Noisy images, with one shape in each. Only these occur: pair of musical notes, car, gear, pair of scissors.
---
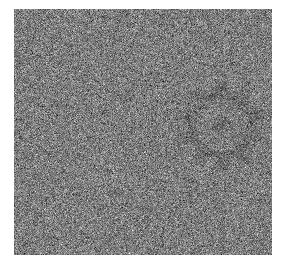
gear
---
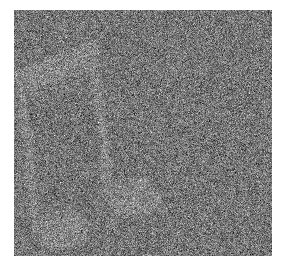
pair of musical notes
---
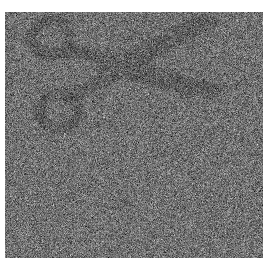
pair of scissors
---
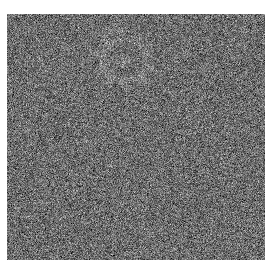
gear
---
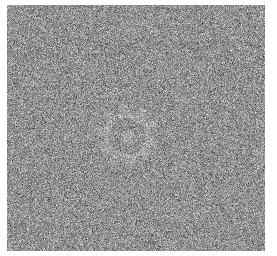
gear
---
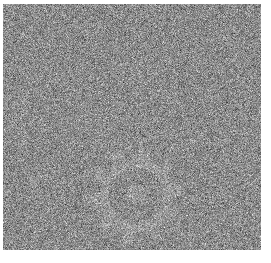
gear
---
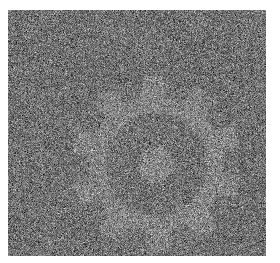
gear
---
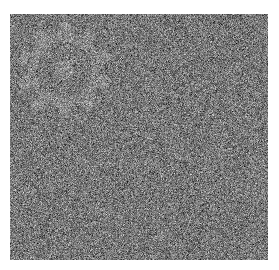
gear
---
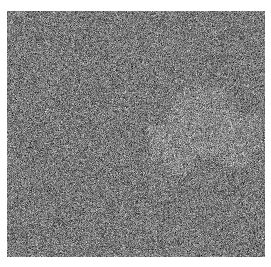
car
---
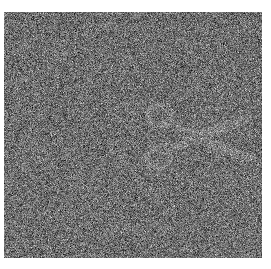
pair of scissors
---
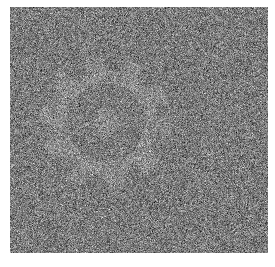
gear
